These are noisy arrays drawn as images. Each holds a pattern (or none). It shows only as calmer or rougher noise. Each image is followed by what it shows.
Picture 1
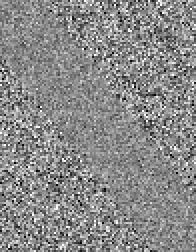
a diagonal band
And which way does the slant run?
top left to bottom right
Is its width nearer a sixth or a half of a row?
a half
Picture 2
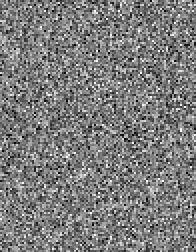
only noise
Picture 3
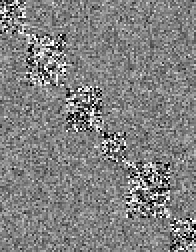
blocks along the diagonal
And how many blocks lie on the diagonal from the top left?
6
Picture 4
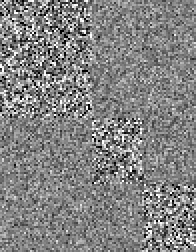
blocks along the diagonal
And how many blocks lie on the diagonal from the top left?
3
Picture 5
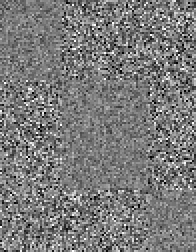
blocks along the diagonal
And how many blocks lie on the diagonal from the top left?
3
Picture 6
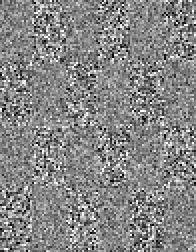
a checkerboard
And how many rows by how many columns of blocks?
4 by 6
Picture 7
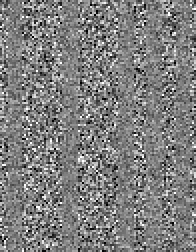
bands of columns
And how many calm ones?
5
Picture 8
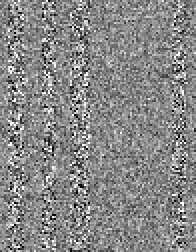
bands of columns
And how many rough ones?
4
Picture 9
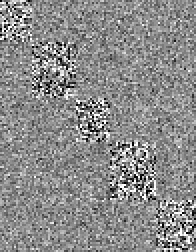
blocks along the diagonal
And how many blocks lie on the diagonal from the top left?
5
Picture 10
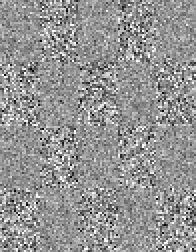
a checkerboard
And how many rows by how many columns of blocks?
4 by 5
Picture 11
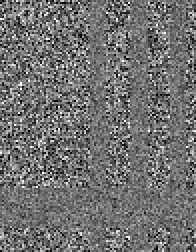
bands of rows crossing bands of columns
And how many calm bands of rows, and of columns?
1 and 3
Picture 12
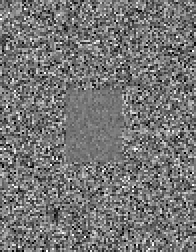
one block
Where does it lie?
centre
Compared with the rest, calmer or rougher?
calmer
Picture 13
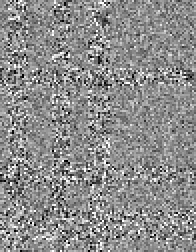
bands of rows crossing bands of columns
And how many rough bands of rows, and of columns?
3 and 3
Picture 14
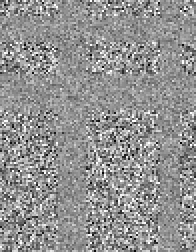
bands of rows crossing bands of columns
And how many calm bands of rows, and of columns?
2 and 2
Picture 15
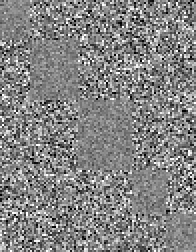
blocks along the diagonal
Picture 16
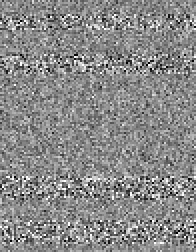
bands of rows
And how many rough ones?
4
